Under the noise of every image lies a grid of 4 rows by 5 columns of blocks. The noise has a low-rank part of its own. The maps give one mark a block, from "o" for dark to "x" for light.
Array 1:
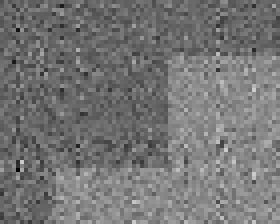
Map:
o o o o o
o o o x x
o o o x x
o x x x x
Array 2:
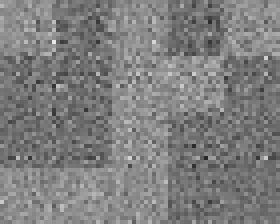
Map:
x o x o x
o o x x o
o o x o o
x x x o o
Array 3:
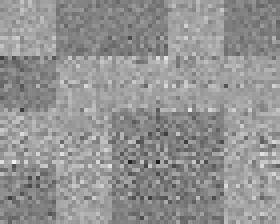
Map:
x o o x o
o x x x x
x x o o x
o x o o x
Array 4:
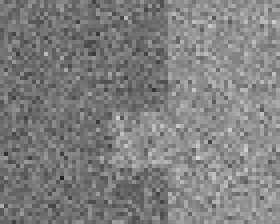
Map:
o o o x x
o o o x x
o o x x x
o o o x x
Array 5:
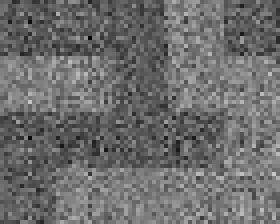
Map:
o o o x o
x x o x x
o o o o x
o x x x x
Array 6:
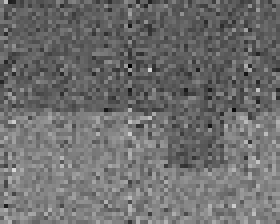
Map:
o o o o o
o o o o o
x x x o x
x x x x x
